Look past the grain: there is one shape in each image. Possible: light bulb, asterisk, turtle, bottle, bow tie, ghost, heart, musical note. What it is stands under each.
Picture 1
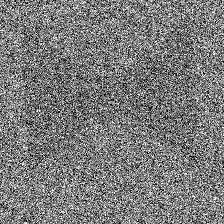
bow tie
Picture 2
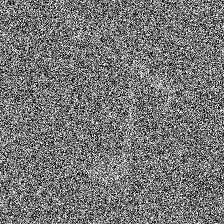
musical note
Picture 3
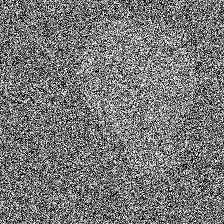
light bulb
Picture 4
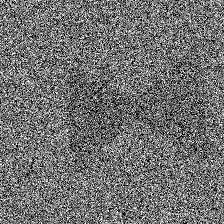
bow tie
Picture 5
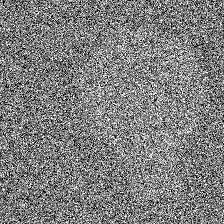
light bulb
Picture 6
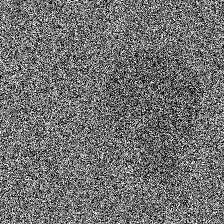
light bulb
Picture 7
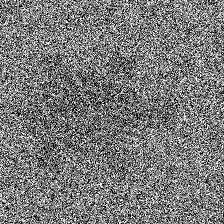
turtle
